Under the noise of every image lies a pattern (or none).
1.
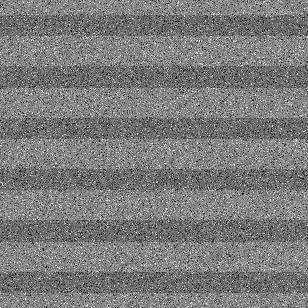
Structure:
horizontal stripes
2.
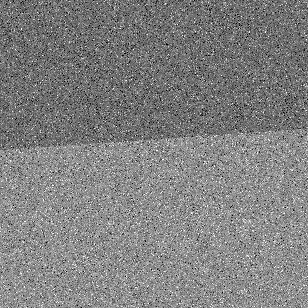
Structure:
a sharp edge
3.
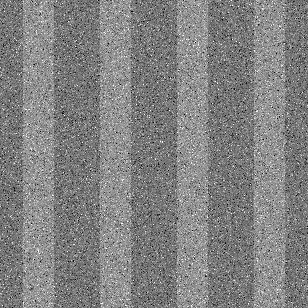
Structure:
vertical stripes
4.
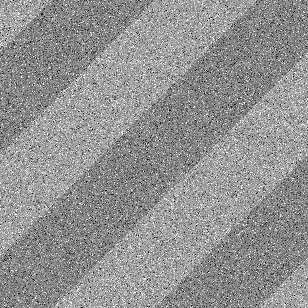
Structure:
diagonal stripes
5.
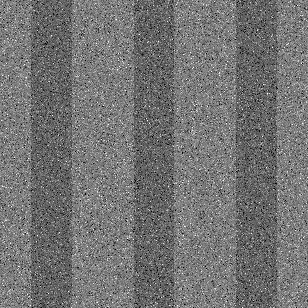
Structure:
vertical stripes
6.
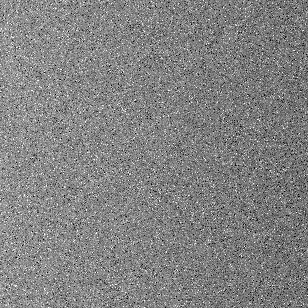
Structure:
a smooth slope
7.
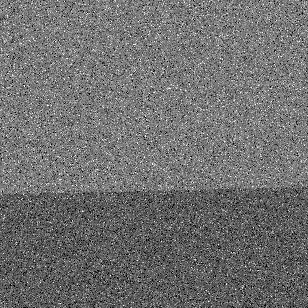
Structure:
a sharp edge
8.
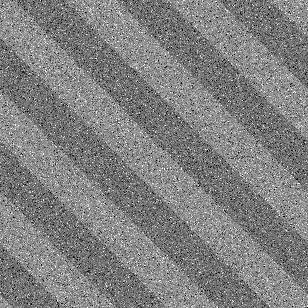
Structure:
diagonal stripes
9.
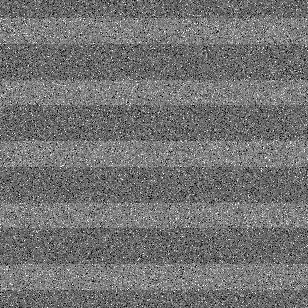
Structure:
horizontal stripes
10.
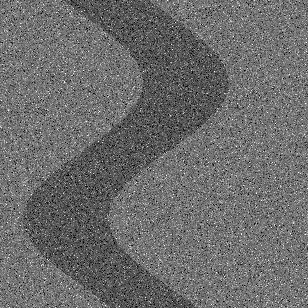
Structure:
a wavy band
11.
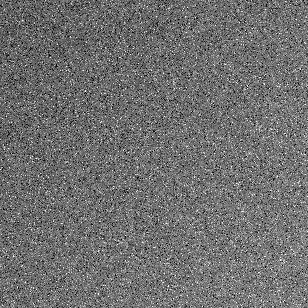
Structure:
a smooth slope
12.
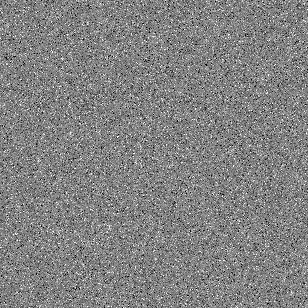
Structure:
only noise
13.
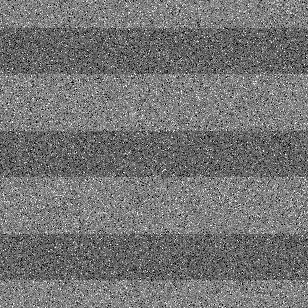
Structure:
horizontal stripes
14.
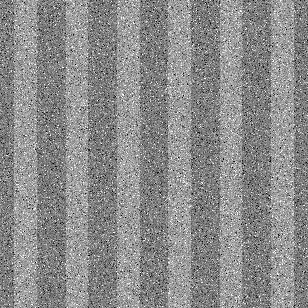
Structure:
vertical stripes
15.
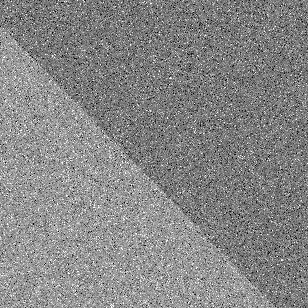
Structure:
a sharp edge
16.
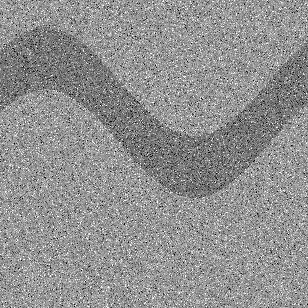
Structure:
a wavy band
